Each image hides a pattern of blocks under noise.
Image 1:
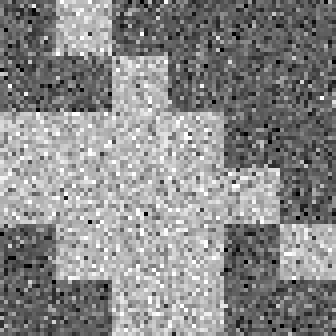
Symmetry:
mirrored about the diagonal from the bottom left
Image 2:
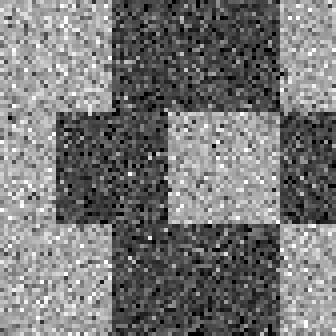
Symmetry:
top and bottom mirror each other
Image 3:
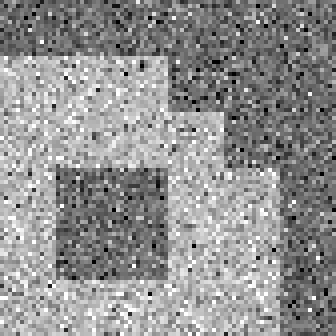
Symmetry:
mirrored about the diagonal from the bottom left
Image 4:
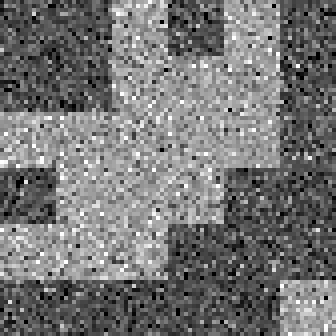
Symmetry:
mirrored about the diagonal from the top left
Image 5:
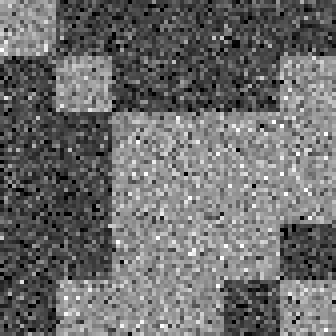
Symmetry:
mirrored about the diagonal from the top left
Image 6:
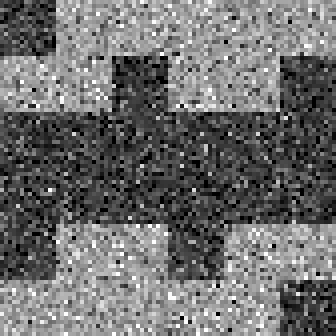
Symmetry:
the same after a half turn
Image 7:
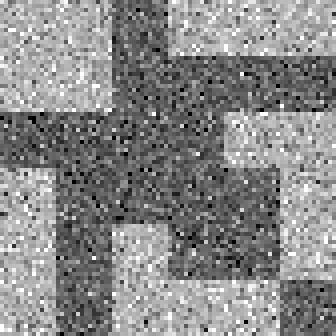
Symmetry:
mirrored about the diagonal from the top left
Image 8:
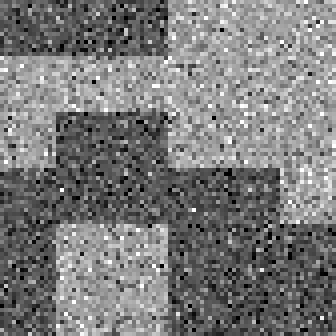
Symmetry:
no symmetry
